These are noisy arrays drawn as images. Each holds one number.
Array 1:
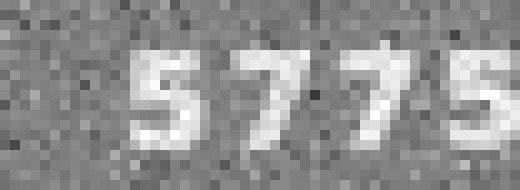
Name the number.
5775
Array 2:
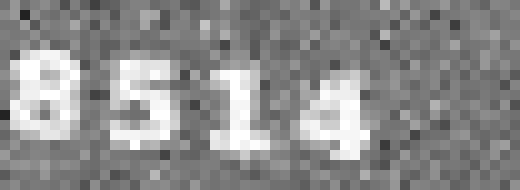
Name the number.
8514
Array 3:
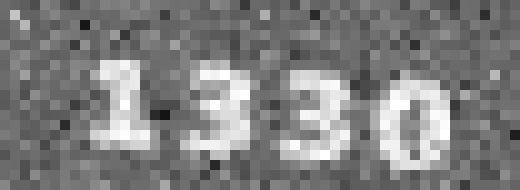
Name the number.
1330
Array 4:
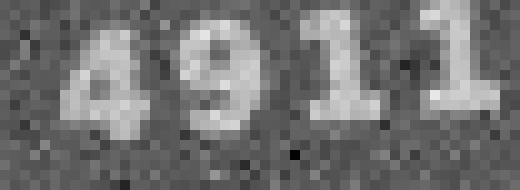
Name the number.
4911
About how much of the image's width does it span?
nearly all
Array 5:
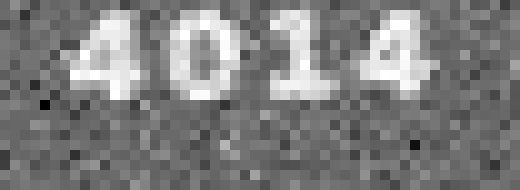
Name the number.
4014
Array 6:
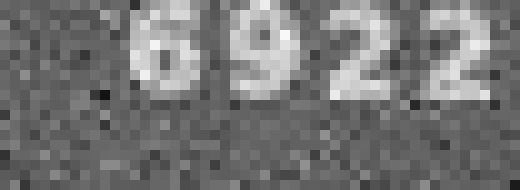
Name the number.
6922
